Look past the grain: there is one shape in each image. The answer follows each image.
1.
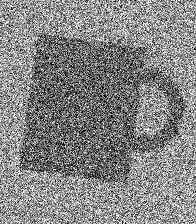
cup
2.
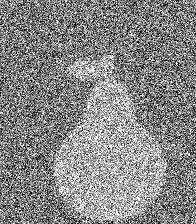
pear
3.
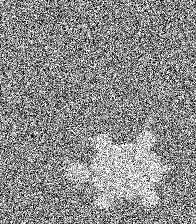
turtle
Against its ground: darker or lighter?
lighter
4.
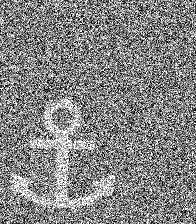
anchor
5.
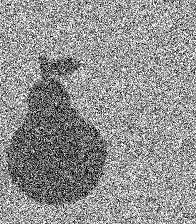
pear
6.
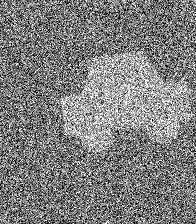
car
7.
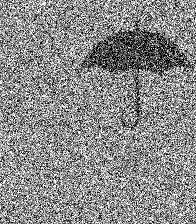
umbrella
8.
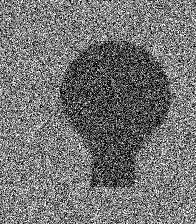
light bulb
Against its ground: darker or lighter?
darker
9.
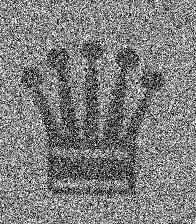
chess queen
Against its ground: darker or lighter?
darker
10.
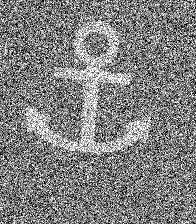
anchor
